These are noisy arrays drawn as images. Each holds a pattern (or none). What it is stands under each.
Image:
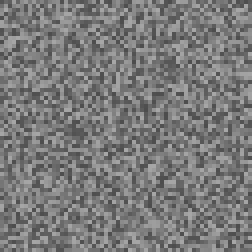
only noise
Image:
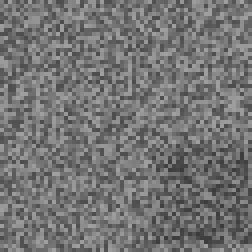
one block
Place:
bottom right
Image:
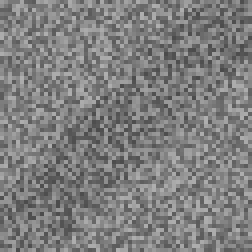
a diagonal band
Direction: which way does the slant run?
bottom left to top right
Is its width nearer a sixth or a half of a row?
a half
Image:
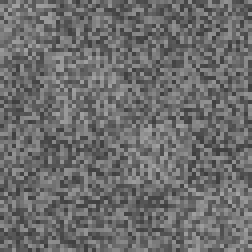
blocks along the diagonal
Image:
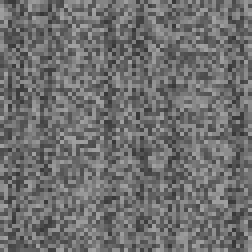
bands of columns
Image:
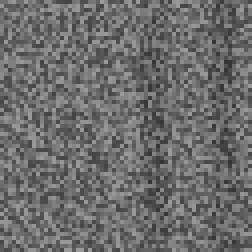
bands of columns
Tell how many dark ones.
2
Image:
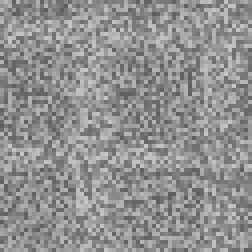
bands of rows crossing bands of columns
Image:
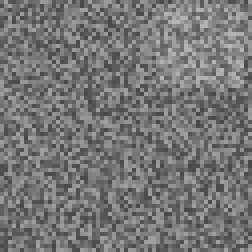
one block
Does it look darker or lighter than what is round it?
lighter
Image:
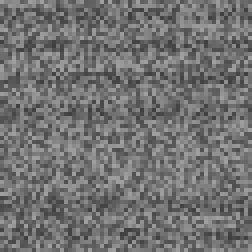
bands of rows
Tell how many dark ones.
6
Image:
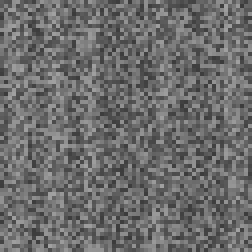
bands of columns
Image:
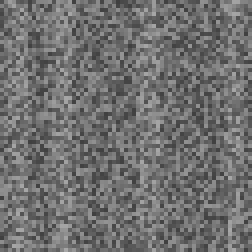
bands of columns
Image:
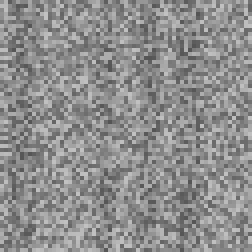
bands of columns
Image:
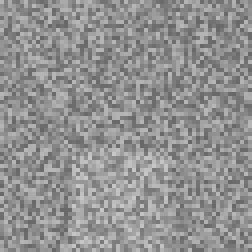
one block
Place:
bottom middle
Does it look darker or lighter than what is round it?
lighter
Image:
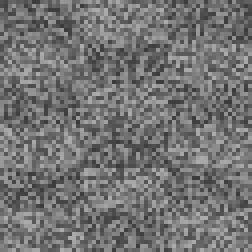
a checkerboard
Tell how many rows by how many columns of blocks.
6 by 3
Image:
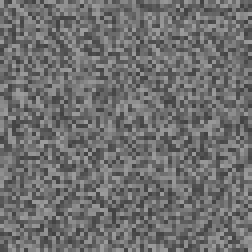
only noise
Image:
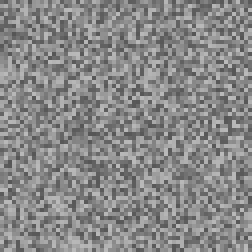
only noise
